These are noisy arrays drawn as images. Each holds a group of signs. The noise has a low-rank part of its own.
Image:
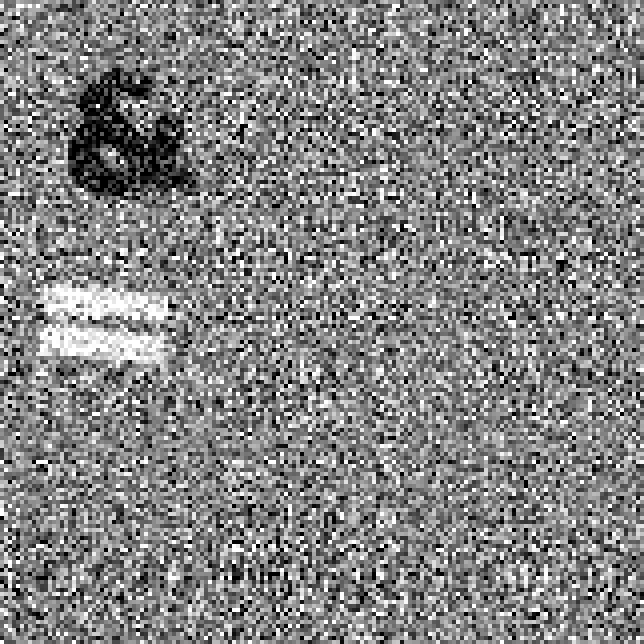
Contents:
top left: dark ampersand; middle left: light equals sign
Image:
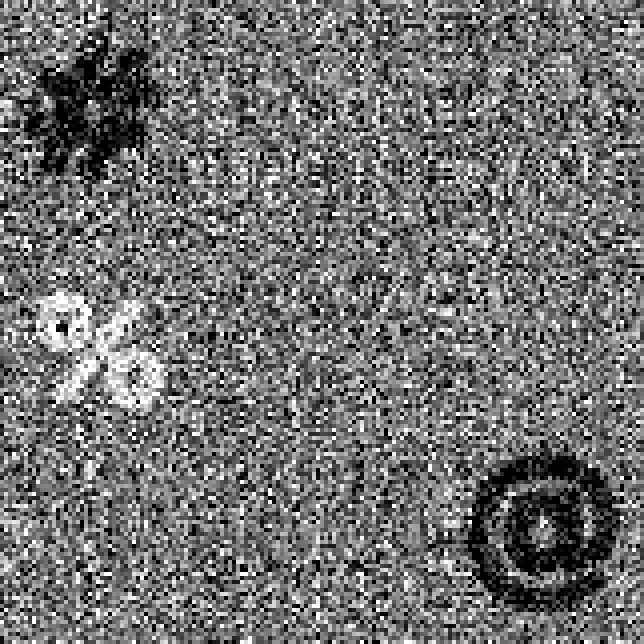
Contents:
top left: dark hash sign; middle left: light percent sign; bottom right: dark at sign
